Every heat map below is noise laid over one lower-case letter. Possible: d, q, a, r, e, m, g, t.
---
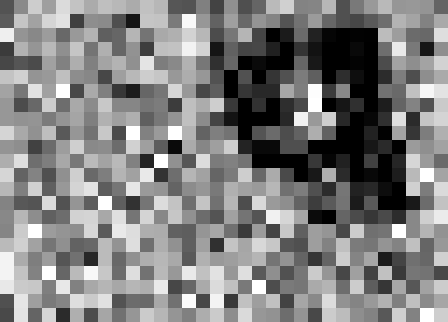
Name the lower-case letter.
q
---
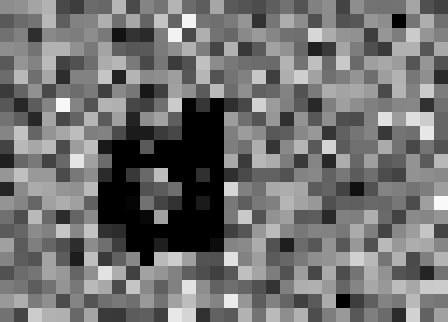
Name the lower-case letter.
d
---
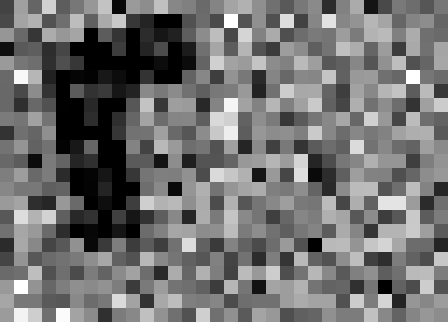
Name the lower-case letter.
r
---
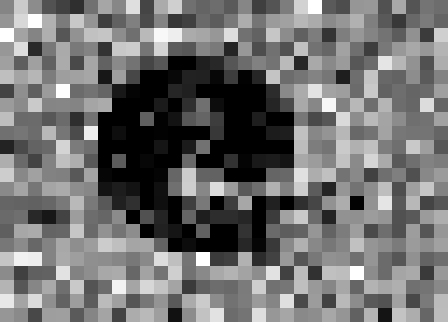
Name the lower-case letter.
e
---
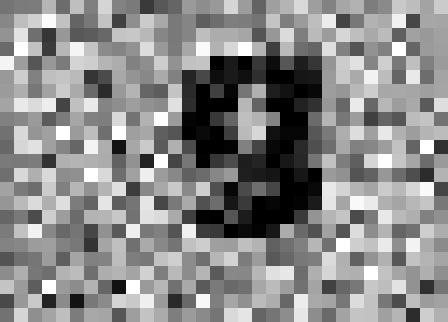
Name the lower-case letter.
g
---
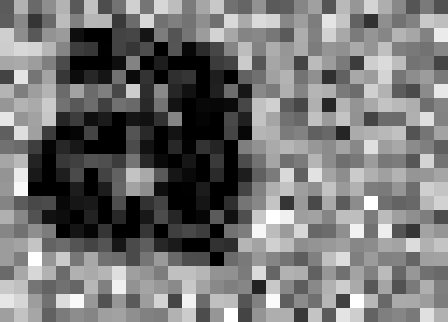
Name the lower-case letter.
a
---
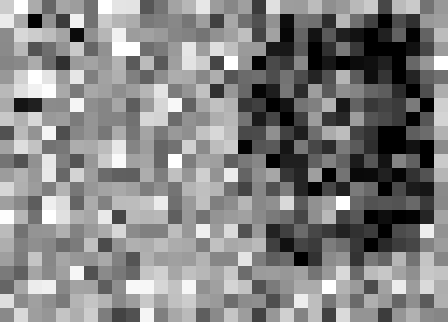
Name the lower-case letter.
g
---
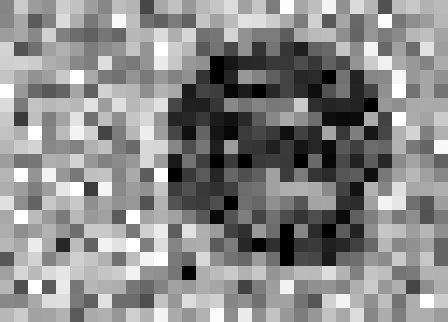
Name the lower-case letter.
e
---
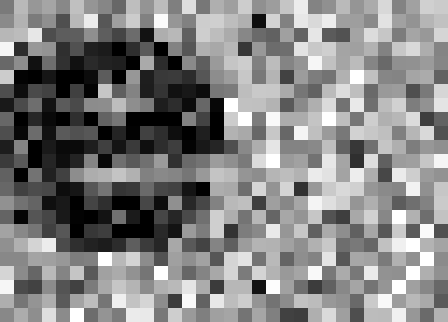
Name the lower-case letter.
e
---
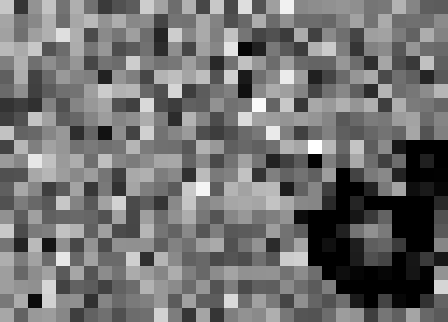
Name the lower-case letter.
d
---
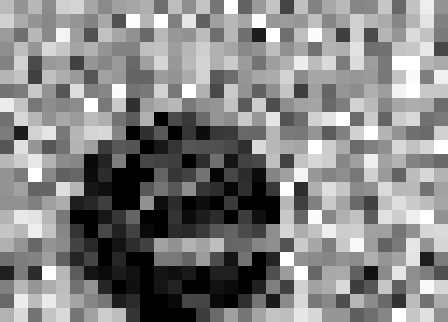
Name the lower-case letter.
e
